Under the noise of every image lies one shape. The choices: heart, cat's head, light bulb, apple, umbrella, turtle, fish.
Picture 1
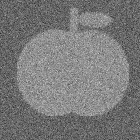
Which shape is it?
apple
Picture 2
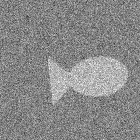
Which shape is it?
fish
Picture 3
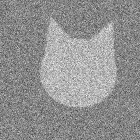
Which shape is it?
cat's head
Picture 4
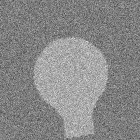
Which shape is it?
light bulb
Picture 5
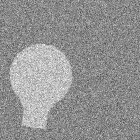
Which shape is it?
light bulb
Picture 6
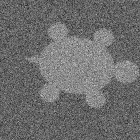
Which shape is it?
turtle
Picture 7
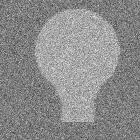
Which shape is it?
light bulb
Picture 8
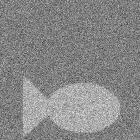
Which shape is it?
fish
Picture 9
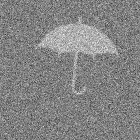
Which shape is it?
umbrella
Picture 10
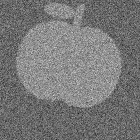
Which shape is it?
apple
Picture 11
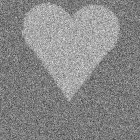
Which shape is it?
heart
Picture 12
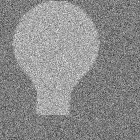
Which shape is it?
light bulb
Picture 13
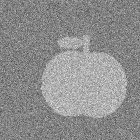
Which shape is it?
apple
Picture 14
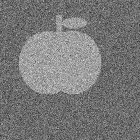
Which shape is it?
apple
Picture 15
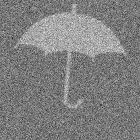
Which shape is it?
umbrella
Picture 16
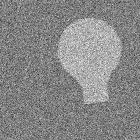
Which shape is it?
light bulb
